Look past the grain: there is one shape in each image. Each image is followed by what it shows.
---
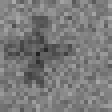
cross
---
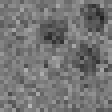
three dots
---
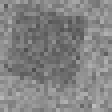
square
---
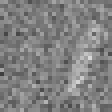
bar
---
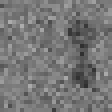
dumbbell
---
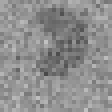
disc with a wedge cut out
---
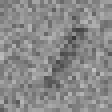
bar
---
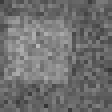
square
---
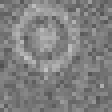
bullseye
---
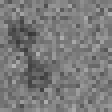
dumbbell
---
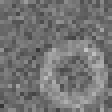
ring
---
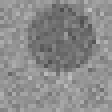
disc
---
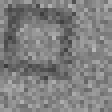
square frame
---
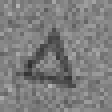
triangle frame
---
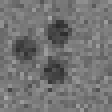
three dots
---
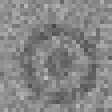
bullseye
